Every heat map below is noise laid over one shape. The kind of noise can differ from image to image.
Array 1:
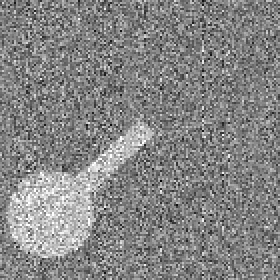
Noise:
columns of uneven size
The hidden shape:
lollipop
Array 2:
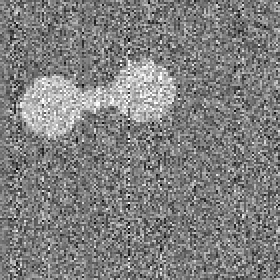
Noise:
columns of uneven size
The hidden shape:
dumbbell
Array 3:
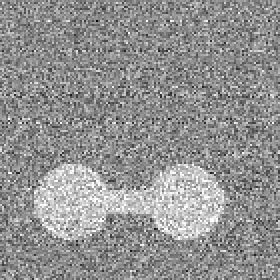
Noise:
rows of uneven size
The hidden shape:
dumbbell
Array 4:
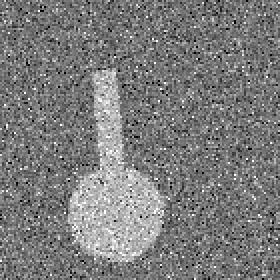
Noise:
heavy tails
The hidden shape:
lollipop
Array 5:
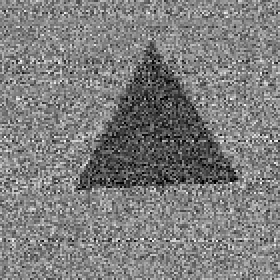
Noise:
rows of uneven size
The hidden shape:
triangle
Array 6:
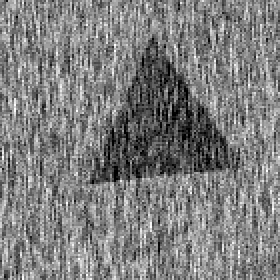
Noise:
streaked along the columns
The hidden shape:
triangle
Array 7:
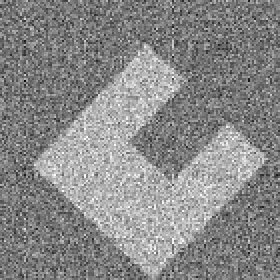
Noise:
low rank plus noise
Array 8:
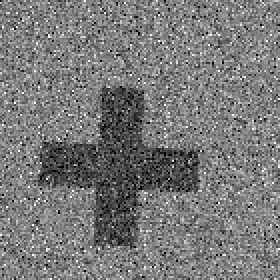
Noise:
heavy tails
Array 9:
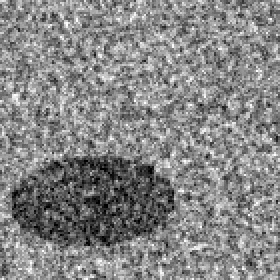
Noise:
blotchy
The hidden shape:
ellipse
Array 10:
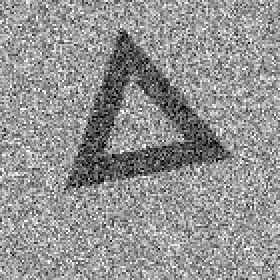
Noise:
independent entries
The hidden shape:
triangle frame
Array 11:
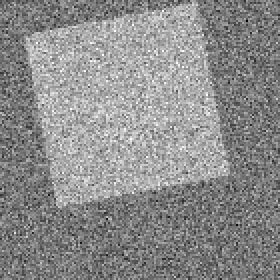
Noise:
independent entries
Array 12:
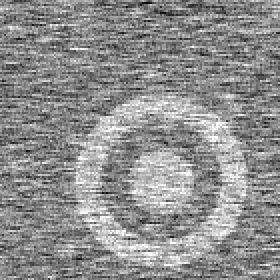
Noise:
streaked along the rows
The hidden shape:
bullseye
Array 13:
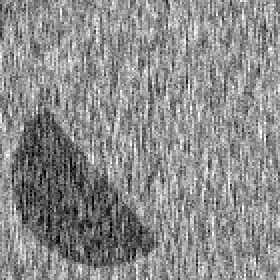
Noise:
streaked along the columns
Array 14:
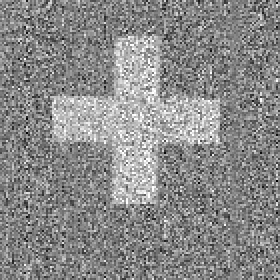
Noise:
columns of uneven size
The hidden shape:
cross
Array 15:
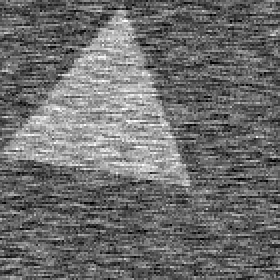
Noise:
streaked along the rows
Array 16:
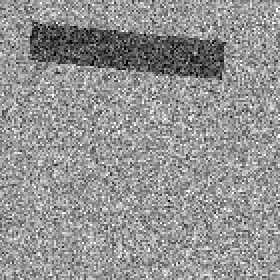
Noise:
independent entries
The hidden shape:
bar
